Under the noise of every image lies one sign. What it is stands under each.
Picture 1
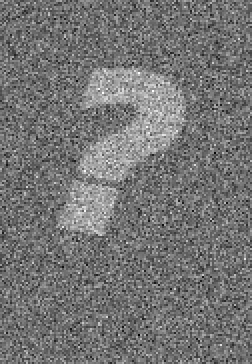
question mark
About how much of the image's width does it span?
half
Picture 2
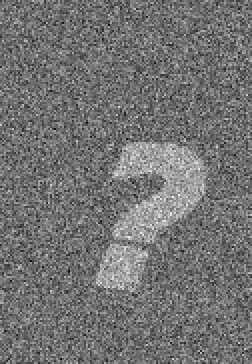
question mark
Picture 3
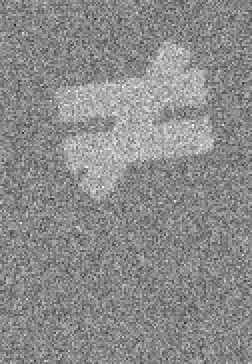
not-equal sign
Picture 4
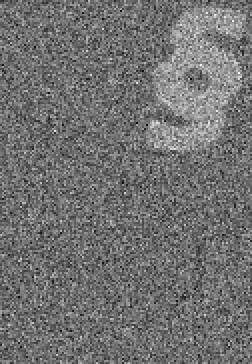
section sign
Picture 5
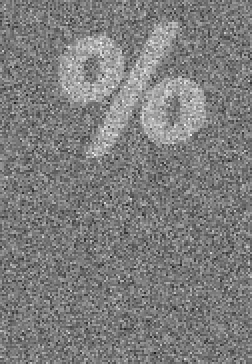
percent sign
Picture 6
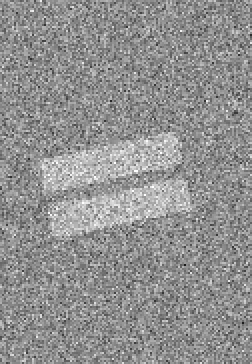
equals sign
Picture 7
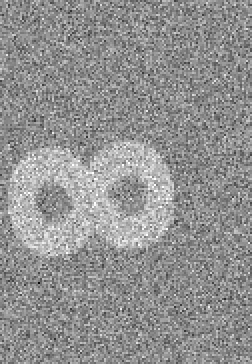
infinity sign
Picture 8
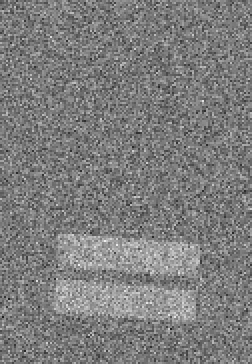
equals sign
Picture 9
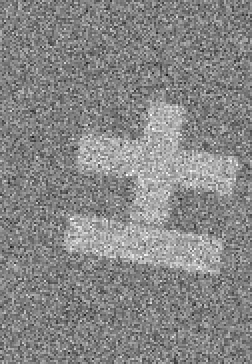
plus-minus sign
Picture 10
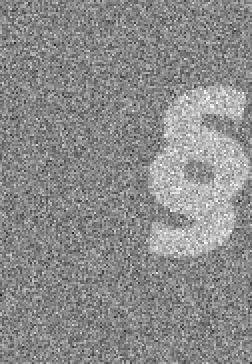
section sign
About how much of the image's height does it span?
half
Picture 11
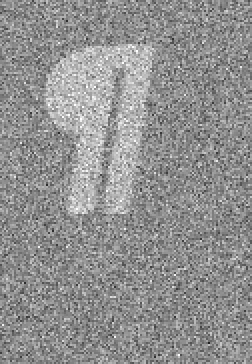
pilcrow
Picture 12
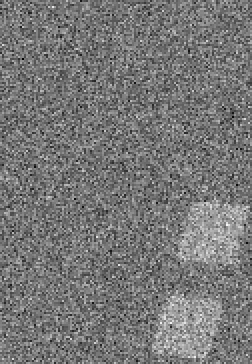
colon
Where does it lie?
bottom right
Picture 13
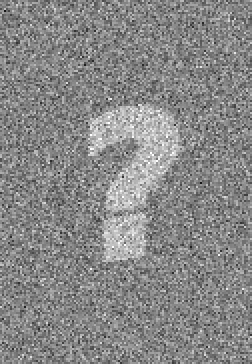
question mark
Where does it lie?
centre
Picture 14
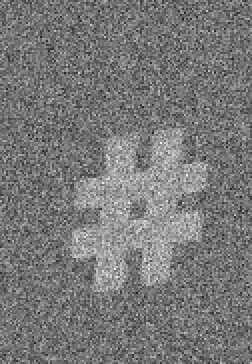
hash sign
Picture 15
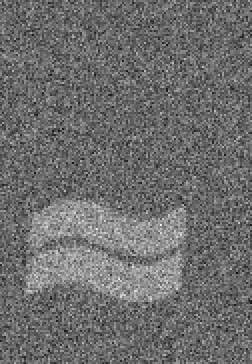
approximately sign
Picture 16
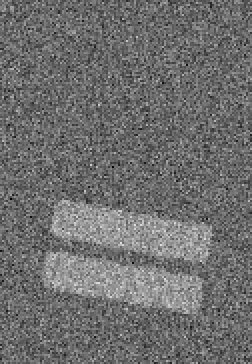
equals sign
